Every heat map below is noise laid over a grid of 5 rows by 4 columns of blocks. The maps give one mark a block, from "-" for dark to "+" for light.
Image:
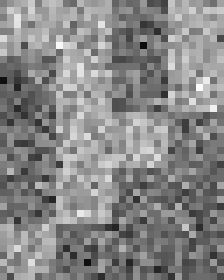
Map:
++-+
-+-+
-++-
-+--
+---
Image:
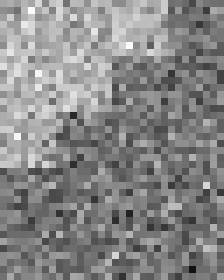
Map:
+++-
++--
+---
----
----
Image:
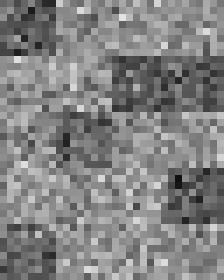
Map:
-+++
++--
+-++
+++-
-+++
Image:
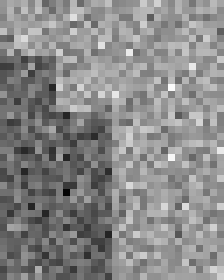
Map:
++++
-+++
--++
--++
--++
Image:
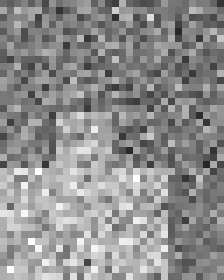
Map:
----
----
-+--
+++-
+++-
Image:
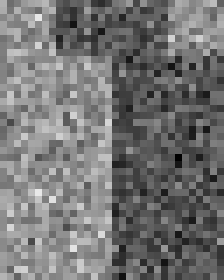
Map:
+--+
++--
++--
++--
++--
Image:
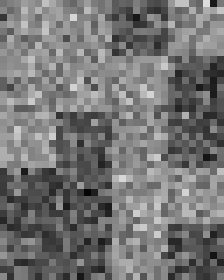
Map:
++-+
+++-
+-+-
--++
--+-
